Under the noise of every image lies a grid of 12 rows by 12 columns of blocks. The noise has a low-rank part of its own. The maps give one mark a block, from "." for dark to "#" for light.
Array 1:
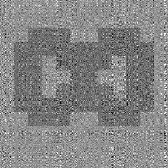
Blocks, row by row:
# # # # # # # # # # # #
# # # # # # # # # # # #
# # . . . # # . . . # #
# . . . . . . . . . . #
# . . # . . . . # . . #
# . . # # . . # # . . #
# . . # . . . . # . . #
# . . . . . . . . . . #
# # . . . # # . . . # #
# # # # # # # # # # # #
# # # # # # # # # # # #
# # # # # # # # # # # #
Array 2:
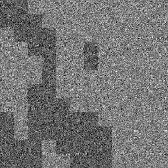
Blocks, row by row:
. . # # # # # # # # # #
. . . # # # # # # # # #
# . . . # # # # # # # #
# # . . # # . # # # # #
# # # . # # . # # # # #
# # # . # # # # # # # #
# # . . # # # # # # # #
# # . . . # # # # # # #
. # . . . . . # # # # #
. # . . . . . . # # # #
. . . # . . . . # # # #
. . . # # . . . # # # #
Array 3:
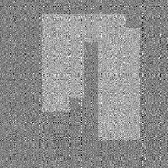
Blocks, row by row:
. . . . . . . . . . . .
. . . # # # # # # . . .
. . . # # # # # # # . .
. . . # # # . # # # . .
. . . # # # . # # # . .
. . . # # # . # # # . .
. . . # # # . # # # . .
. . . # # . . # # # . .
. . . . . . . # # # . .
. . . . . . . # # # . .
. . . . . . . . . . . .
. . . . . . . . . . . .
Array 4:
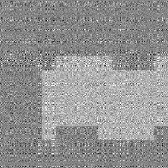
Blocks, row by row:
. . . . . . . . . . . .
. . . . . . . . . . . .
. . . . . . . . . . . .
. . . . . . . . . . . .
. . . . # # # # . . . #
. . . # # # # # # # # #
. . . # # # # # # # # #
. . . # # # # # # # # #
. . . # # # # # # # # #
. . . # . . . # # # # .
. . . . . . . . . . . .
. . . . . . . . . . . .
